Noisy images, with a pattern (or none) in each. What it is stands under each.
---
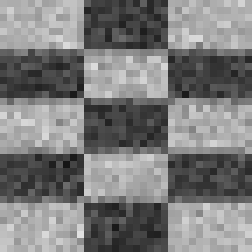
a checkerboard
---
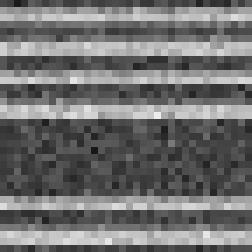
bands of rows
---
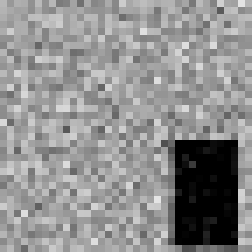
one block
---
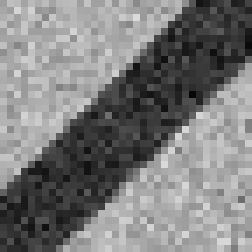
a diagonal band
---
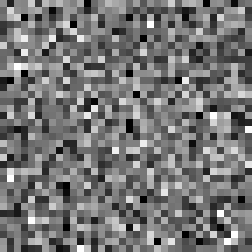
only noise
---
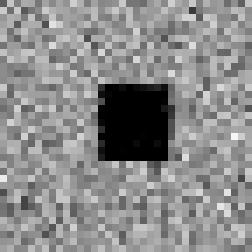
one block
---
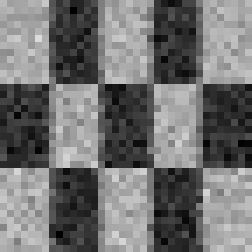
a checkerboard
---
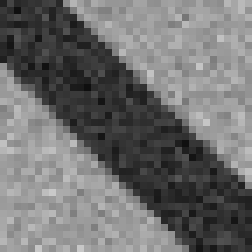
a diagonal band
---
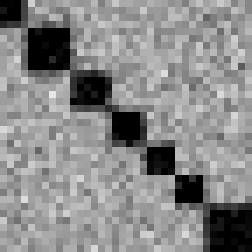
blocks along the diagonal
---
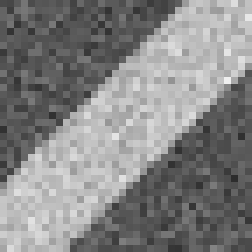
a diagonal band
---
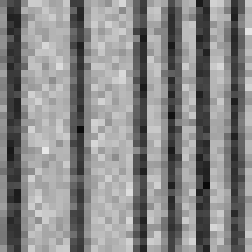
bands of columns
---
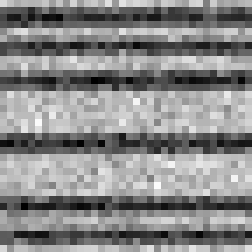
bands of rows
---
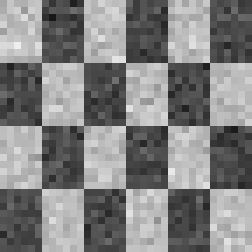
a checkerboard
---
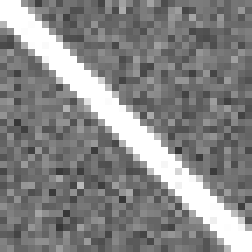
a diagonal band
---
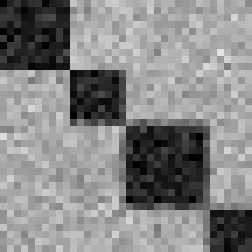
blocks along the diagonal
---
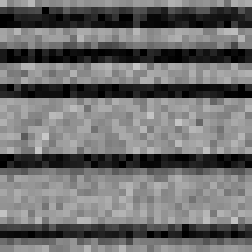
bands of rows
